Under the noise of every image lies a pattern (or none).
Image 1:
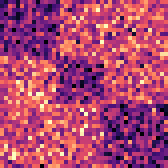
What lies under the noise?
blocks along the diagonal
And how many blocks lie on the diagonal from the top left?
3
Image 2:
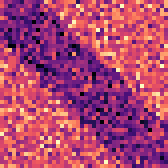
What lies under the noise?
a diagonal band
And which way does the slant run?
top left to bottom right
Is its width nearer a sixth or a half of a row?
a half
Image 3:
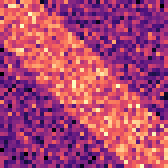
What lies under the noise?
a diagonal band
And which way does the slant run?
top left to bottom right
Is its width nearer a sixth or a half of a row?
a half
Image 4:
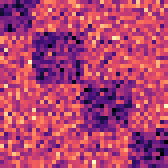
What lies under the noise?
blocks along the diagonal
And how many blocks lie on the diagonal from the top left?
4
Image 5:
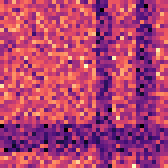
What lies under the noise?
bands of rows crossing bands of columns
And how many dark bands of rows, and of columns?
1 and 2
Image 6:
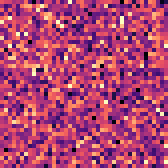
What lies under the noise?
only noise
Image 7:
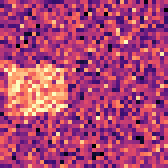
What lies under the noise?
one block
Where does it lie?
middle left
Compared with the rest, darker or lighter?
lighter
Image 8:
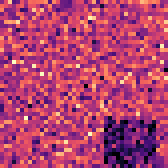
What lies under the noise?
one block
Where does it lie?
bottom right
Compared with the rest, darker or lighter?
darker
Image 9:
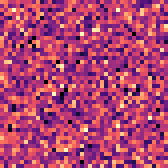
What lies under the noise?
only noise
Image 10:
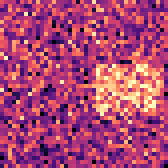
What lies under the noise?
one block
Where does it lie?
middle right
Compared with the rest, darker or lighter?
lighter
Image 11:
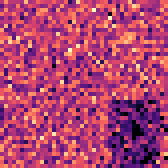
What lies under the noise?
one block
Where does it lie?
bottom right
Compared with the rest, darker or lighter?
darker
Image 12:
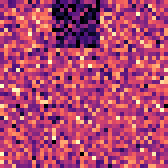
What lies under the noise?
one block
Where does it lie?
top middle
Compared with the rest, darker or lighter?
darker
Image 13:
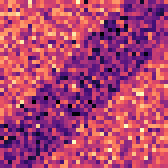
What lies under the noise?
a diagonal band
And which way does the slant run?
bottom left to top right
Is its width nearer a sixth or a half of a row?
a half
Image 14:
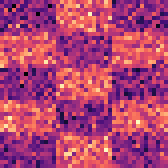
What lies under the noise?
a checkerboard
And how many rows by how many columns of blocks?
5 by 3
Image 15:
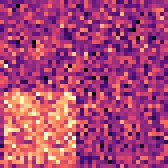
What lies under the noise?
one block
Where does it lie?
bottom left
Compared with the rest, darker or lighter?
lighter
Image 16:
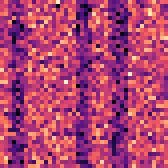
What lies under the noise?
bands of columns
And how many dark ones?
3
